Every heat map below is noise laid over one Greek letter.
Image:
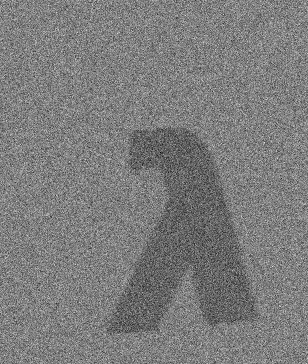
lambda
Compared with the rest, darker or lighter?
darker
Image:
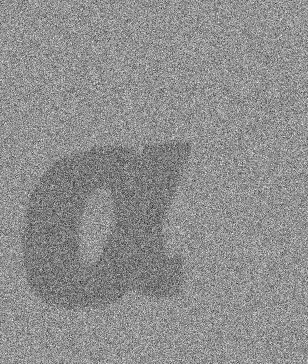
alpha
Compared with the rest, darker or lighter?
darker
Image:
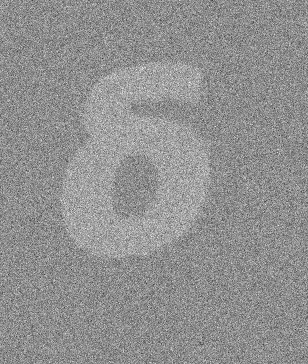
delta
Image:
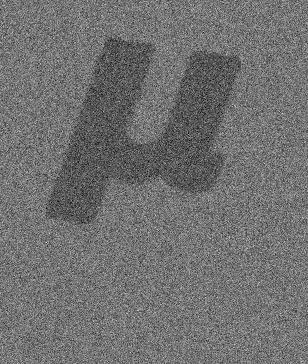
mu
